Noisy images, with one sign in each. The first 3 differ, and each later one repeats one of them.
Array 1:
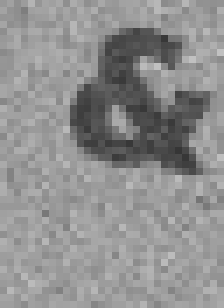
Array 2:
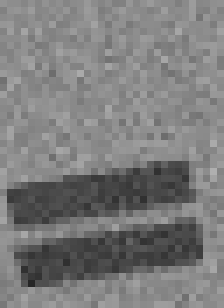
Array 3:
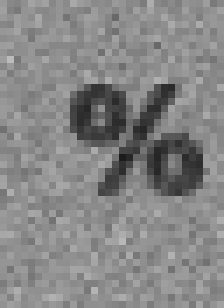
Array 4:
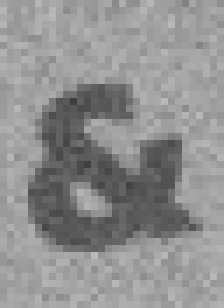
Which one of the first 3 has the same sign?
1
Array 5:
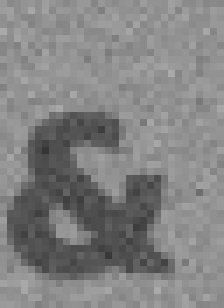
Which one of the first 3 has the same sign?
1
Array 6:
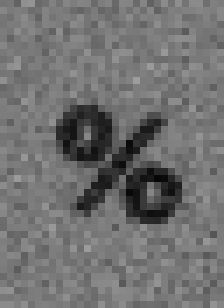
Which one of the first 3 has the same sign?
3
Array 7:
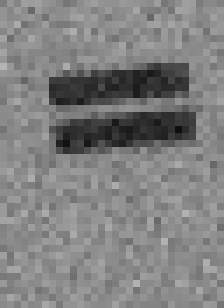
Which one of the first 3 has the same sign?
2
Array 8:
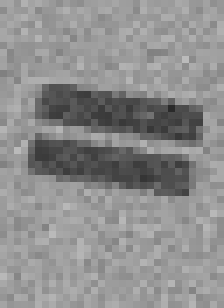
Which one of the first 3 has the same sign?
2
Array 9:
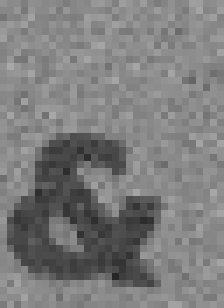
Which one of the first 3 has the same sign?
1
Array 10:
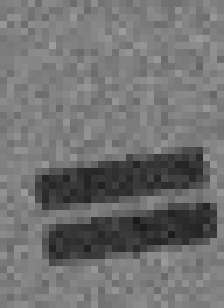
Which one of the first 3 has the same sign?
2
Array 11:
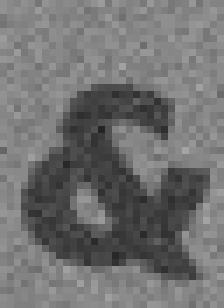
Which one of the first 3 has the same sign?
1
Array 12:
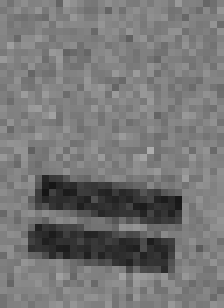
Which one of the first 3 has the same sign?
2
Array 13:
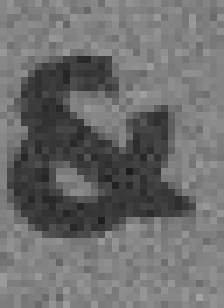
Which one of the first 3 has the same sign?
1
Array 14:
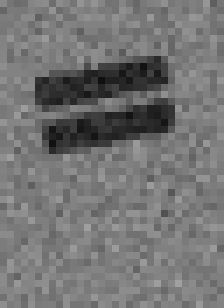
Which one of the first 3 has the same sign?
2
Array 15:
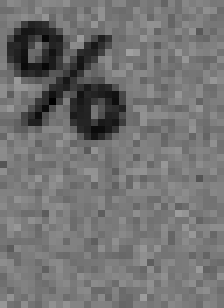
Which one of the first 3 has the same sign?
3
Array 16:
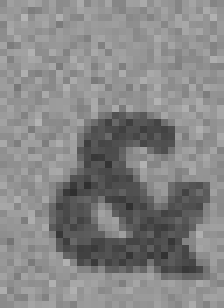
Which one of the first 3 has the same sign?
1
